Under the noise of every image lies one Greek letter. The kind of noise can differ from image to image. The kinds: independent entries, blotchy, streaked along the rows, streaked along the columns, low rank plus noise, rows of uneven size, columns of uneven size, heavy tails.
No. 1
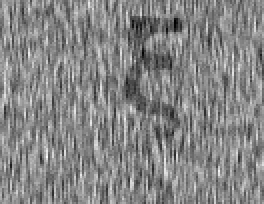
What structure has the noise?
streaked along the columns
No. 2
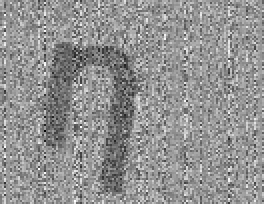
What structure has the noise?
columns of uneven size
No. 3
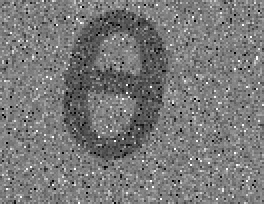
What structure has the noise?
heavy tails
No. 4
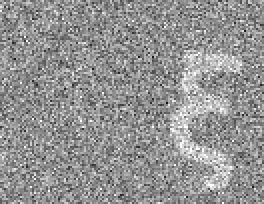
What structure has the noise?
independent entries
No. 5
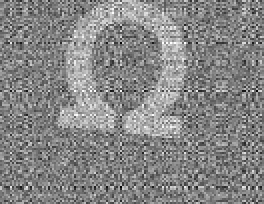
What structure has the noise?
low rank plus noise
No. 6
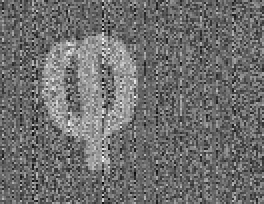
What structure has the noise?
columns of uneven size
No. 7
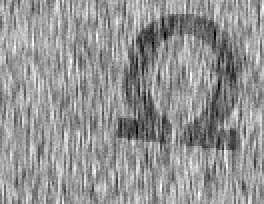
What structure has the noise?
streaked along the columns
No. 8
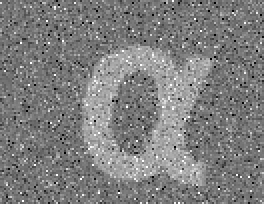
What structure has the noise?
heavy tails
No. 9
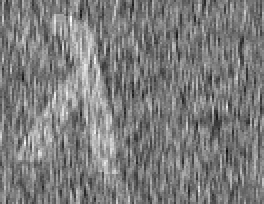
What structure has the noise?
streaked along the columns
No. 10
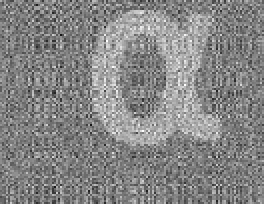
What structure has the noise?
low rank plus noise
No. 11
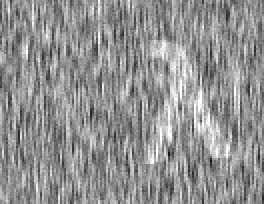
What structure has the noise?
streaked along the columns
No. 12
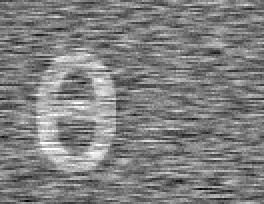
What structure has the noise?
streaked along the rows
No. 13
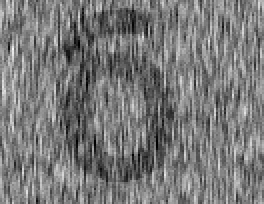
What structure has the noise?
streaked along the columns
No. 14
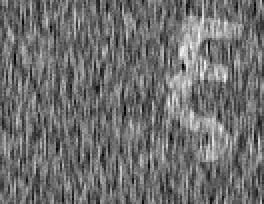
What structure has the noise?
streaked along the columns
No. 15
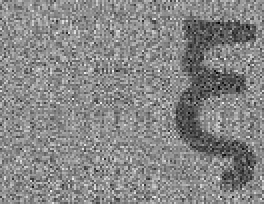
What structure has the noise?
low rank plus noise
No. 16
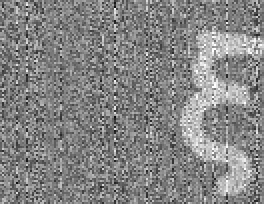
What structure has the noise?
columns of uneven size
